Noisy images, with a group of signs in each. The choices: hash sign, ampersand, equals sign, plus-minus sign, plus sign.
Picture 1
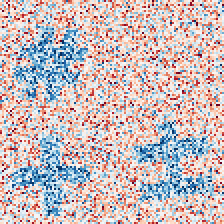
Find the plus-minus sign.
bottom right
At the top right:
nothing
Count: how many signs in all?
3
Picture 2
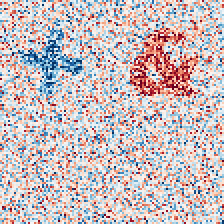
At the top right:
ampersand
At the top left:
plus sign
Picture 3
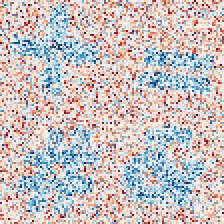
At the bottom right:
ampersand
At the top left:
plus sign
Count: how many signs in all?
4
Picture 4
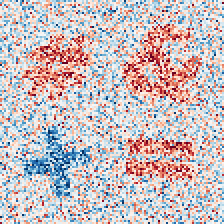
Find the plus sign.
bottom left
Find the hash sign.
top left
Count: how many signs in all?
4
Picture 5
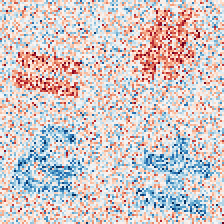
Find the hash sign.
top right
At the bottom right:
plus-minus sign
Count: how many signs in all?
4
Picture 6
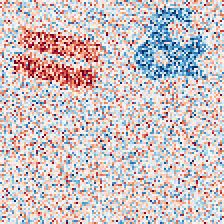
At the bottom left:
nothing
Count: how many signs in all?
2
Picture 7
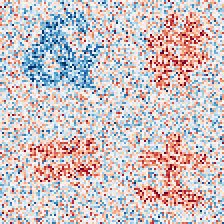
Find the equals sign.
bottom left
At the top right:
hash sign
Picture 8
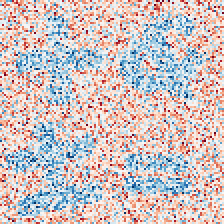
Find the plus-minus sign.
bottom left
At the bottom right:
equals sign
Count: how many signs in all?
4
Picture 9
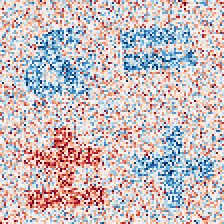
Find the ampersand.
top left
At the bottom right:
plus sign
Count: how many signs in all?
4
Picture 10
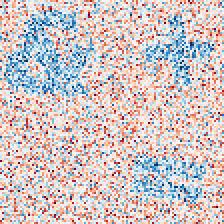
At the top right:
plus sign
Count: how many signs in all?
3
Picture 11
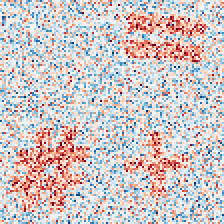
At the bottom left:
hash sign
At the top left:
nothing
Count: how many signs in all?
3
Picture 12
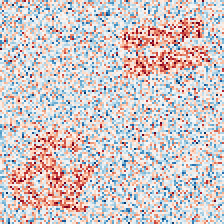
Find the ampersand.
bottom left
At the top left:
nothing
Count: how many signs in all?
2
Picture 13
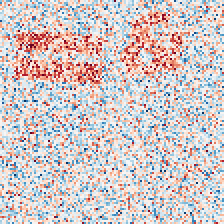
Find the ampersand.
top right
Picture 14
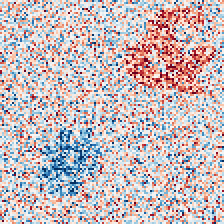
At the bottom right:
nothing
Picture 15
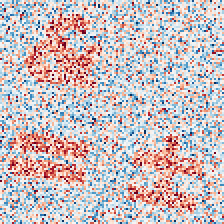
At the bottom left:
equals sign
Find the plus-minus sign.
bottom right
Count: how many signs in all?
3
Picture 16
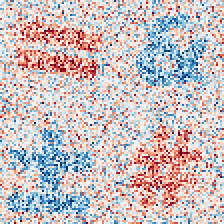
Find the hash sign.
bottom right
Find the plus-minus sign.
bottom left
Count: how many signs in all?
4
